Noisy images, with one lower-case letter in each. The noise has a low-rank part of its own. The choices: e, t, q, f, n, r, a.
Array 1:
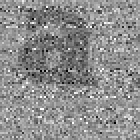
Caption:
dark a
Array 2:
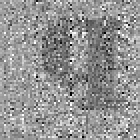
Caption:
dark q
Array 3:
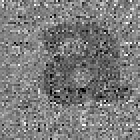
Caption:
dark a
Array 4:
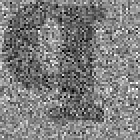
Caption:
dark q
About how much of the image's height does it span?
nearly all
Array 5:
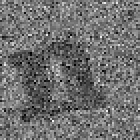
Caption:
dark n
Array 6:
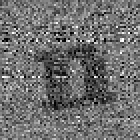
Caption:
dark n
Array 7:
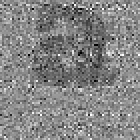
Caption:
dark a
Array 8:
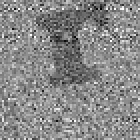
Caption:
dark r
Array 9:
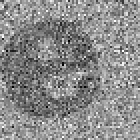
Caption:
dark e
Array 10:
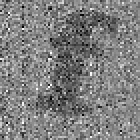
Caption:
dark f
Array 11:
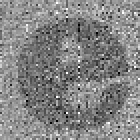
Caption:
dark e
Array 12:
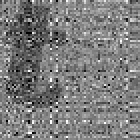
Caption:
dark t
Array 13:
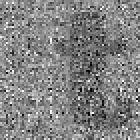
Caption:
dark t
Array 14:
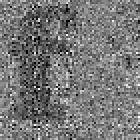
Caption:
dark f
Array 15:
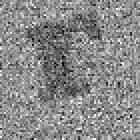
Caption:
dark r
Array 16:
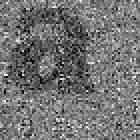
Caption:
dark a
